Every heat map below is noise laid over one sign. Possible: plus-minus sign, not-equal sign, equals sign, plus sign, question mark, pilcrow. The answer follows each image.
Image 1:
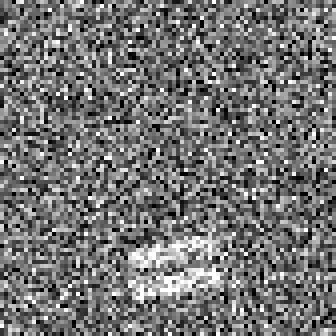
equals sign
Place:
bottom middle
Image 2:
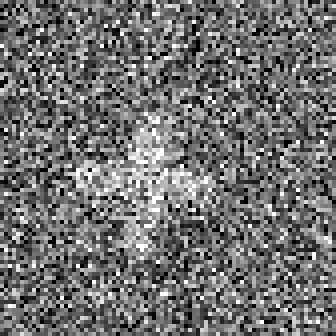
plus sign
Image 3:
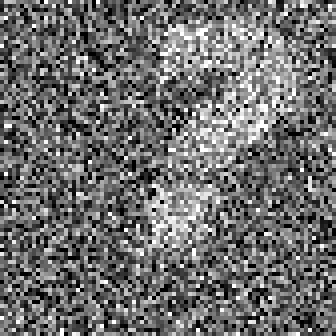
question mark
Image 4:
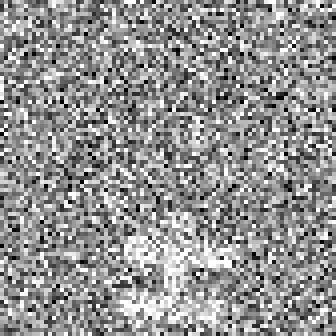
plus-minus sign
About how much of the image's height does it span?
a third
